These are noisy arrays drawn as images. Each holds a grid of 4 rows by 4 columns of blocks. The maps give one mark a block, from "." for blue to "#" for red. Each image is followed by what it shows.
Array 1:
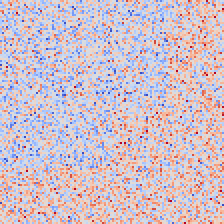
. . . #
. . . #
. . # #
# # # #
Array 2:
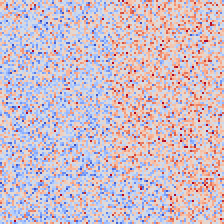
. . # #
. . # #
. . # #
. . . #
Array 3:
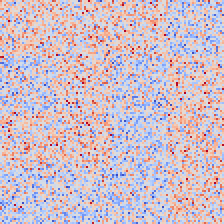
# # # .
. # . #
# # . #
. . . #
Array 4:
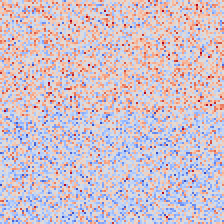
# # # #
# # # #
. . . .
. . . .
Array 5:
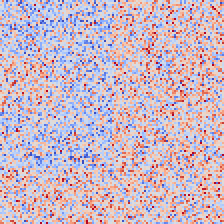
. . # #
# . # #
. . # #
# # # #
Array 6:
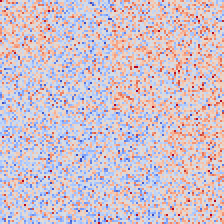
# . # #
. . # #
. . . #
. . . #
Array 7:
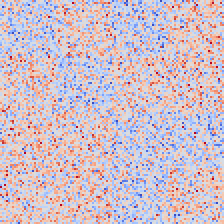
. # . #
# . # #
# # . .
# # . #
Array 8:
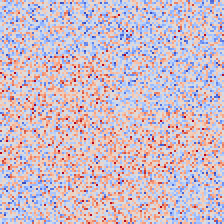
. . . .
# # . .
# # # #
. # # .
